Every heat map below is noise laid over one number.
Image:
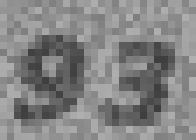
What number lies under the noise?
93
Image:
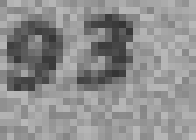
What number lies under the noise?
93
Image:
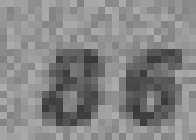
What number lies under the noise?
86
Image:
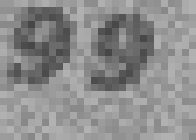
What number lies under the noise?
99
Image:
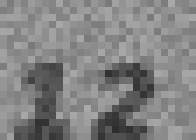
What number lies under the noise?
12
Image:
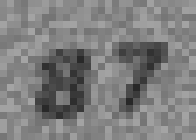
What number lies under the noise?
87
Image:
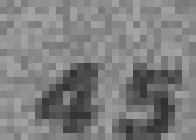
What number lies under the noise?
45
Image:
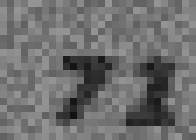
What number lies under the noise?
71
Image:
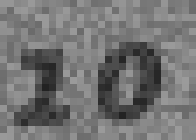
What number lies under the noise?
10
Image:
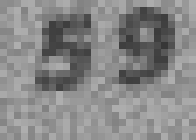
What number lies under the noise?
59
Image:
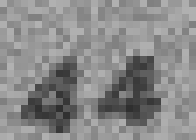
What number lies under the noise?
44
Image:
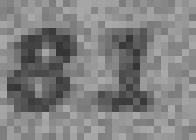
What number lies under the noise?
81
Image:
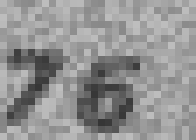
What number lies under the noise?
76
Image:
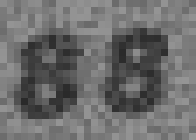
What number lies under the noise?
88
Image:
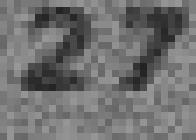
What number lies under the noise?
27
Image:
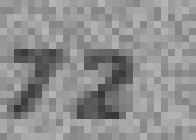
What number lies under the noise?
72
